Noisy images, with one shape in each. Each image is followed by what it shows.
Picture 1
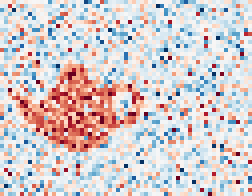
teapot
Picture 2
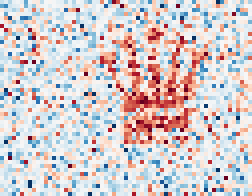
chess queen
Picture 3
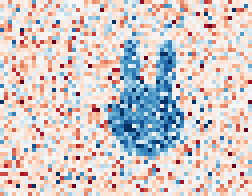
rabbit's head
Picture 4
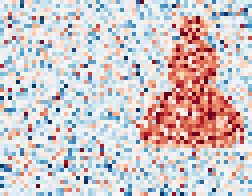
chess pawn
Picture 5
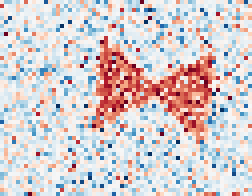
bow tie
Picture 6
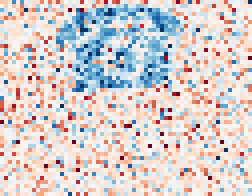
telephone
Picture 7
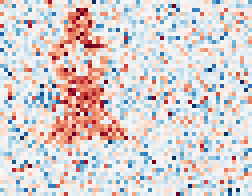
chess bishop
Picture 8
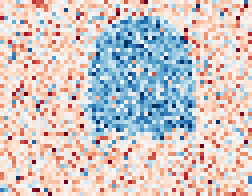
ghost
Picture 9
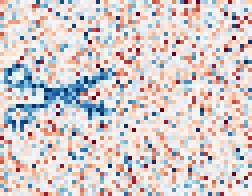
pair of scissors
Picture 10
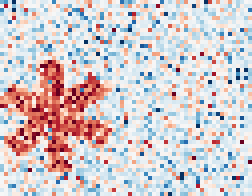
asterisk
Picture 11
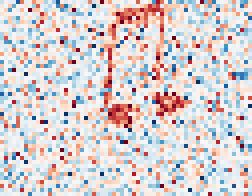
pair of musical notes
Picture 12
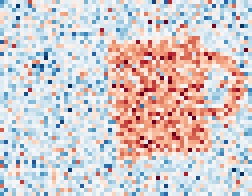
cup
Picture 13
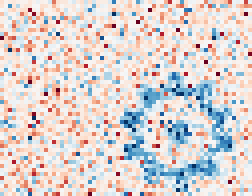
gear
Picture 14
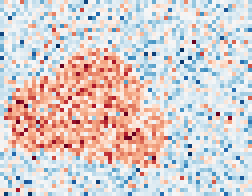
cloud
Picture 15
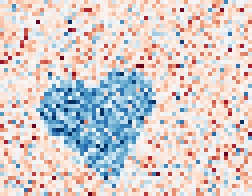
heart
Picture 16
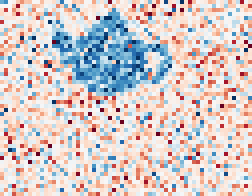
teapot
